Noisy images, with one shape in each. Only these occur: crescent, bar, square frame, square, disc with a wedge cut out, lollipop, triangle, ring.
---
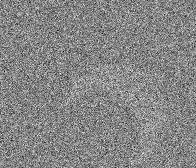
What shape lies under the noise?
crescent
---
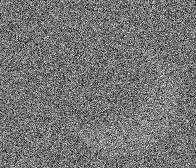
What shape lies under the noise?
crescent
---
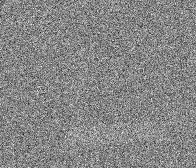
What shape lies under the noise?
bar
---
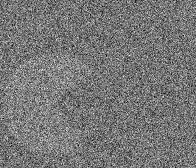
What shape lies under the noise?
disc with a wedge cut out
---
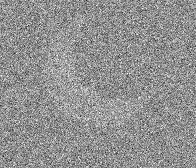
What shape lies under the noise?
crescent
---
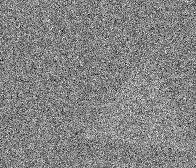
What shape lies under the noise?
triangle
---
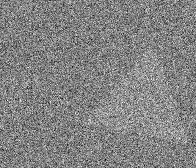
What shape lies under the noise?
triangle
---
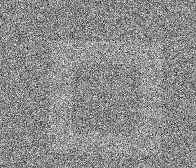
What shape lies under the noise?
square frame
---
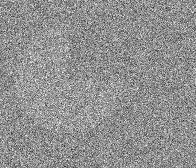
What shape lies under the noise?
disc with a wedge cut out
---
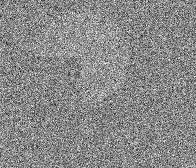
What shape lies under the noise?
disc with a wedge cut out
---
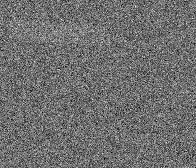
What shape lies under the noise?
bar
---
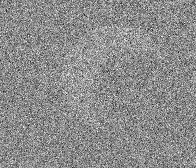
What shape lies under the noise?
crescent
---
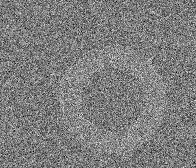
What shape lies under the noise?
ring
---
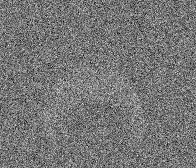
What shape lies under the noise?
crescent
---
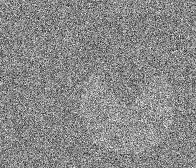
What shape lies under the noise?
disc with a wedge cut out
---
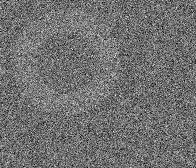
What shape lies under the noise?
ring
